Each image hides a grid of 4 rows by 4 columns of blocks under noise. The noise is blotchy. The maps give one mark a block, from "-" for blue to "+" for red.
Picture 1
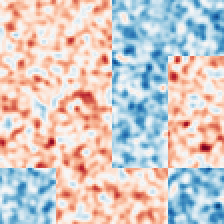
++--
++-+
++-+
-++-
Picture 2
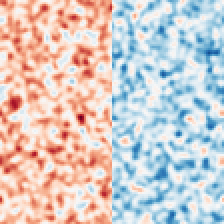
++--
++--
++--
++--
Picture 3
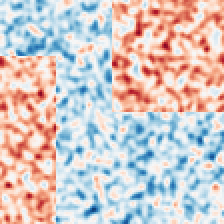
--++
+-++
+---
+---
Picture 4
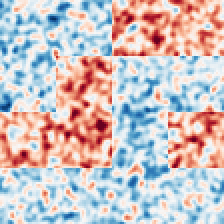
--++
-+--
++-+
----
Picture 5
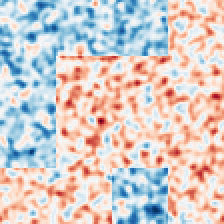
---+
-+++
-+++
++-+
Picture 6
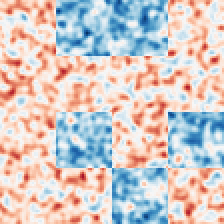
+--+
++++
+-+-
++-+
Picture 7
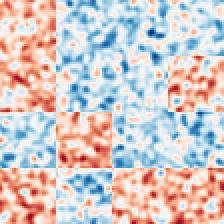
+---
+--+
-+--
+-++
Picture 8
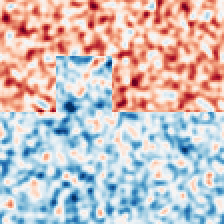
++++
+-++
----
----
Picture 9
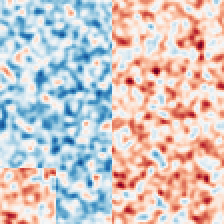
--++
--++
--++
+-++
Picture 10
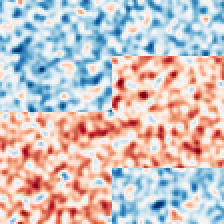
----
--++
++++
++--
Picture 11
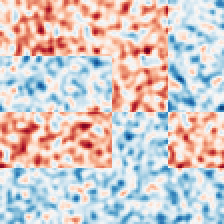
+++-
--+-
++-+
----
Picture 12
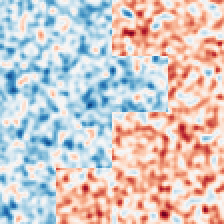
--++
---+
--++
-+++
